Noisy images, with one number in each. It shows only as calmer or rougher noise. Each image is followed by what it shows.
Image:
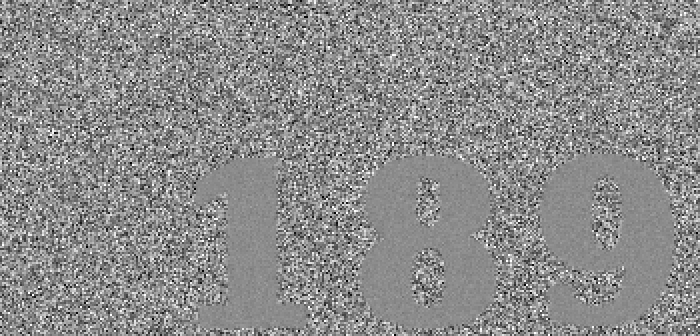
189
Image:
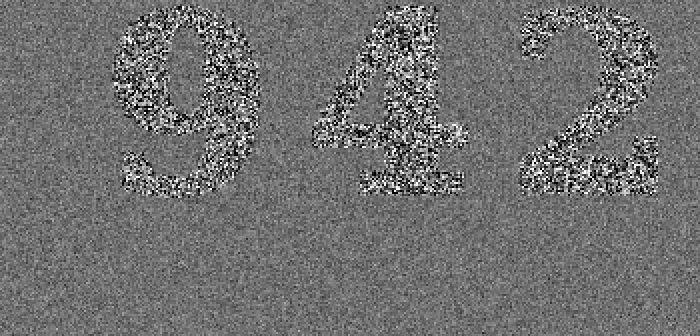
942
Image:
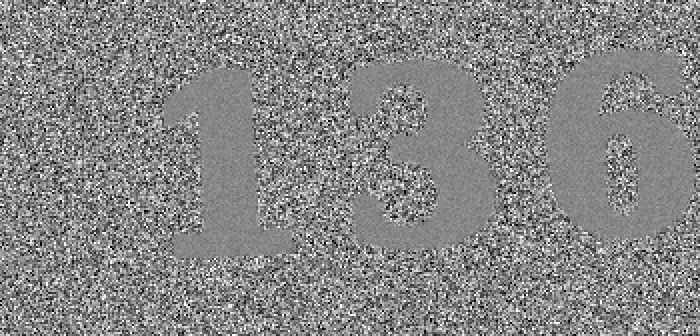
136
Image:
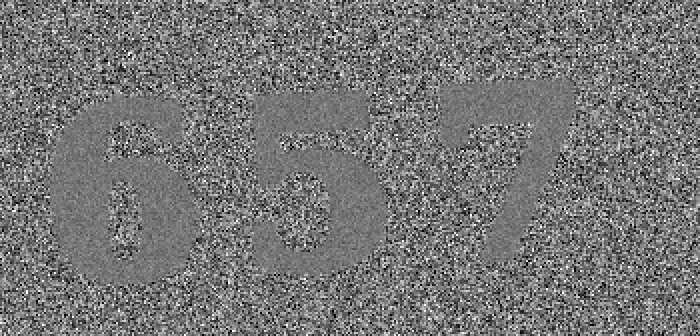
657
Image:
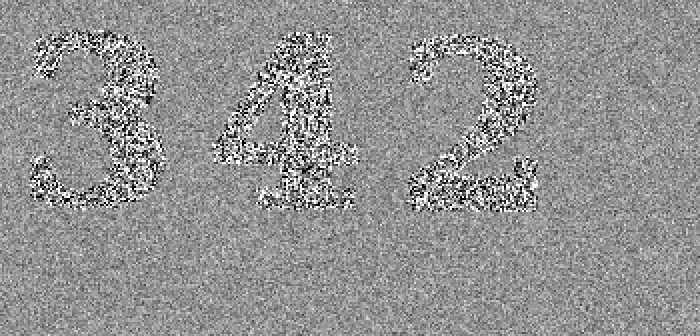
342
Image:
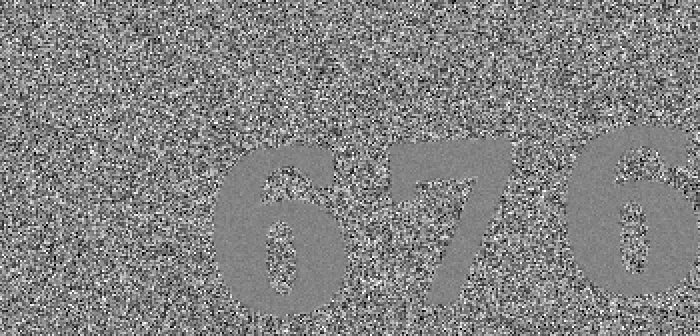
676
